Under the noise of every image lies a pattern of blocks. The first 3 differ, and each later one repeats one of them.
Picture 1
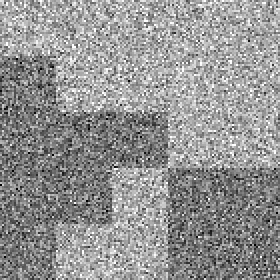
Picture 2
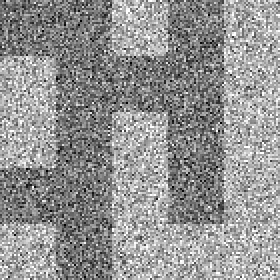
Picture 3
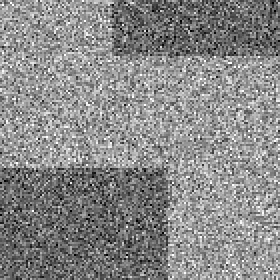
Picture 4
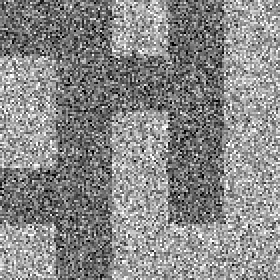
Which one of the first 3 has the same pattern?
2
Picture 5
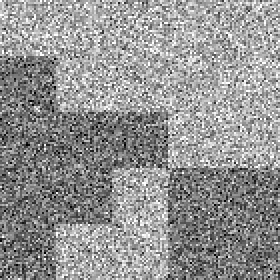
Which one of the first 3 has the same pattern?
1
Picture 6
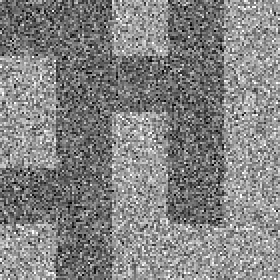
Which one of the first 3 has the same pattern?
2
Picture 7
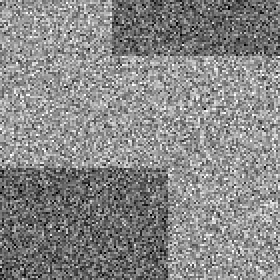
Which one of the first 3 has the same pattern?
3
